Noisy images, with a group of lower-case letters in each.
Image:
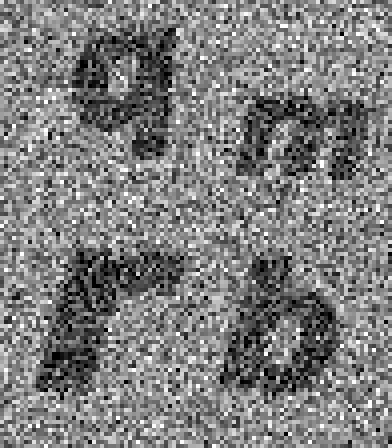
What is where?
top left: dark q; top right: dark m; bottom left: dark r; bottom right: dark b
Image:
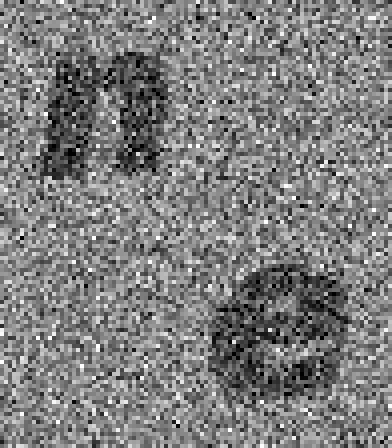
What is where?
top left: dark n; bottom right: dark e
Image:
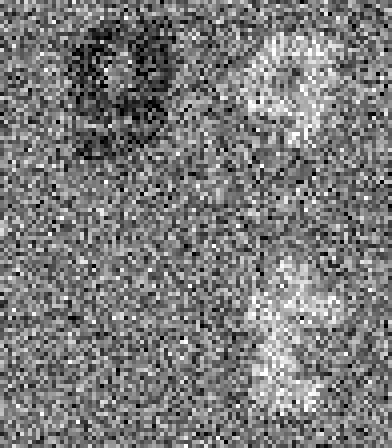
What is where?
top left: dark g; top right: light q; bottom right: light t
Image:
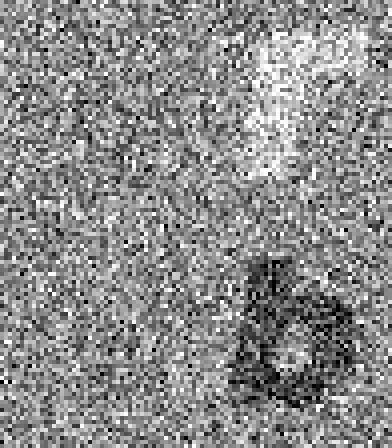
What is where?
top right: light r; bottom right: dark b
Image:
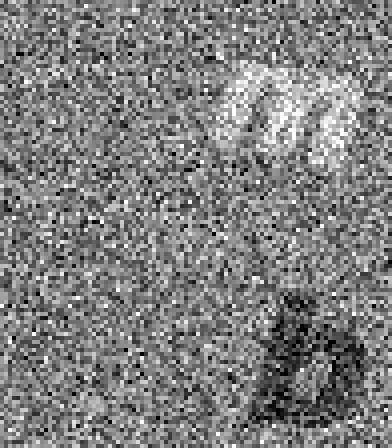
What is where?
top right: light m; bottom right: dark b
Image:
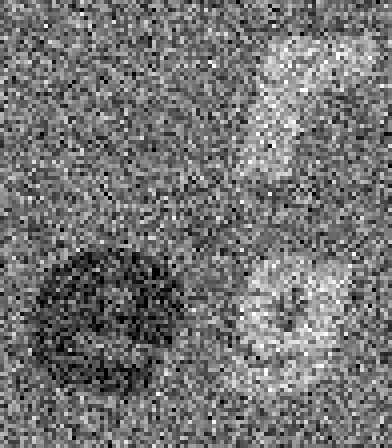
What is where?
top right: light r; bottom left: dark e; bottom right: light g
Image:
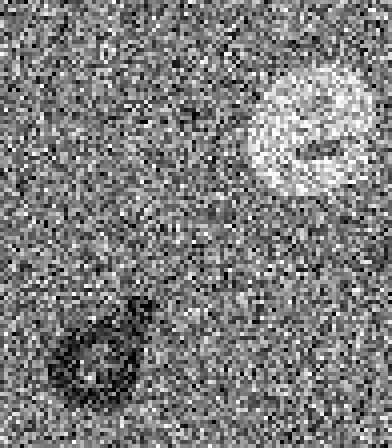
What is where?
top right: light e; bottom left: dark d
